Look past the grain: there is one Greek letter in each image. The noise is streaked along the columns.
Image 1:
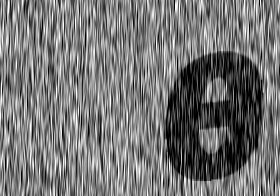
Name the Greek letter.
theta
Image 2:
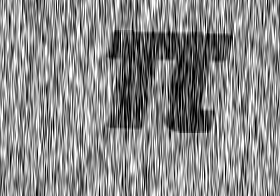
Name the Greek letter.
pi
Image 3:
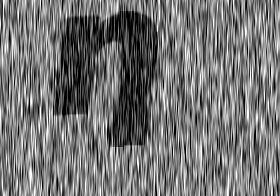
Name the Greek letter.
eta
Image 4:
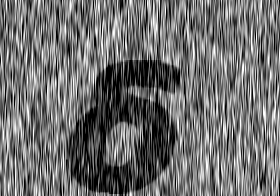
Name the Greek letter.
delta
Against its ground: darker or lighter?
darker
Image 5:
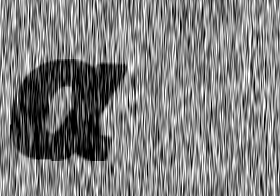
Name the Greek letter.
alpha
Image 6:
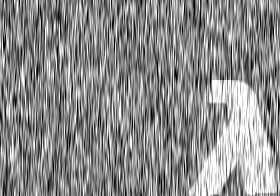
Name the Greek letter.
lambda
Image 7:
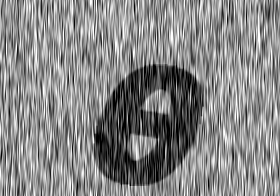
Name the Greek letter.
theta
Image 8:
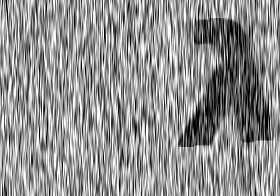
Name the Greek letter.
lambda
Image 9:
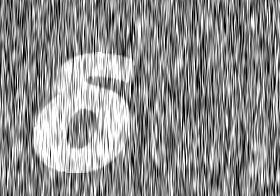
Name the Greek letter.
delta
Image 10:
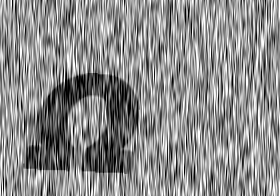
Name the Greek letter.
omega
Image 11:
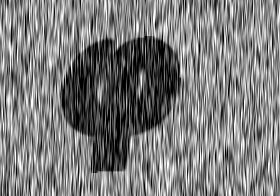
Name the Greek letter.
phi
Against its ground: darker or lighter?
darker
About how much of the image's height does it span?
two thirds
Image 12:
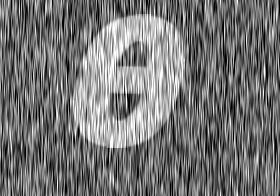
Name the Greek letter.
theta
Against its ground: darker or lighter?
lighter
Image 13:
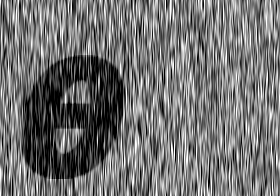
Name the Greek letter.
theta
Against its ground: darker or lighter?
darker
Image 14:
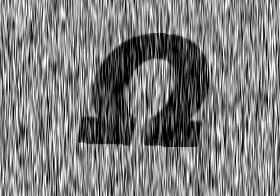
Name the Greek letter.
omega
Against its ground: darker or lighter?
darker
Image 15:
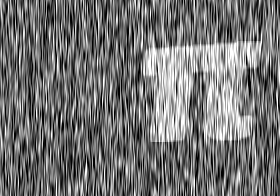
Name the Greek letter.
pi
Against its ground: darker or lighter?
lighter
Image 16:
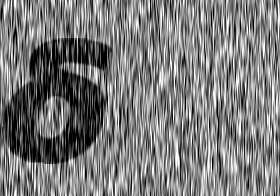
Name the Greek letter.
delta
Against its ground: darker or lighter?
darker
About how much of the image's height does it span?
two thirds
